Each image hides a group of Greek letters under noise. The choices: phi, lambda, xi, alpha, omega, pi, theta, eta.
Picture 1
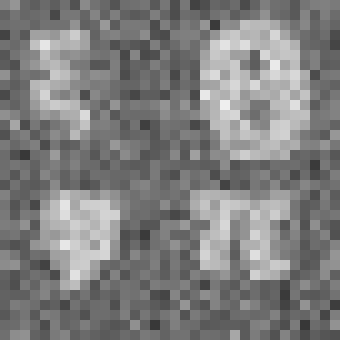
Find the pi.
bottom right
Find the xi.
top left
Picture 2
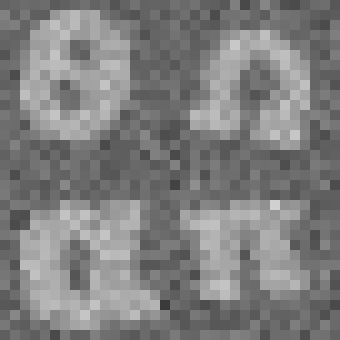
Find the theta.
top left
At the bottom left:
alpha
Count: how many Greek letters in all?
4
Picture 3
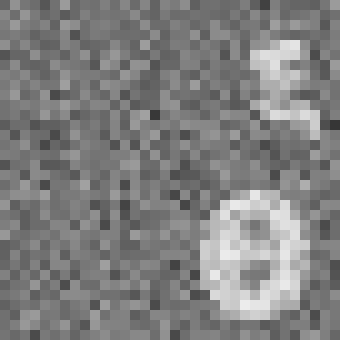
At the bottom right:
theta
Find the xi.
top right
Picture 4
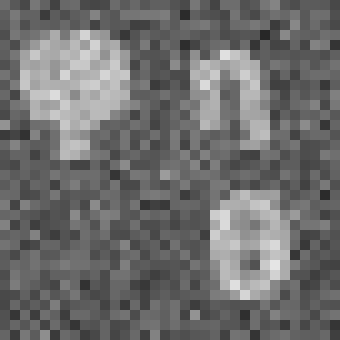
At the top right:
eta
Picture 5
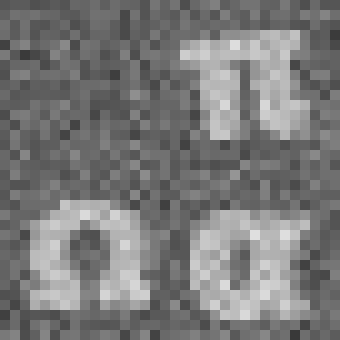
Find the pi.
top right
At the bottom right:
alpha
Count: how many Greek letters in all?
3
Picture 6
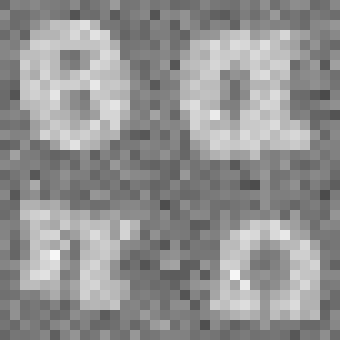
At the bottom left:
pi
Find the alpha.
top right
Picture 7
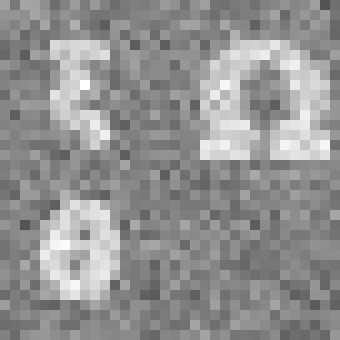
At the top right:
omega
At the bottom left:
theta
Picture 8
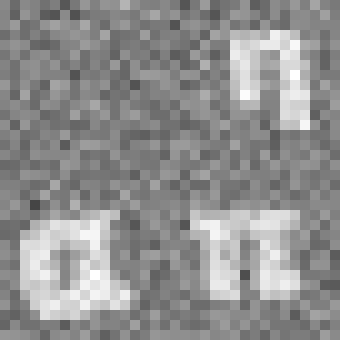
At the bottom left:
alpha
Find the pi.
bottom right
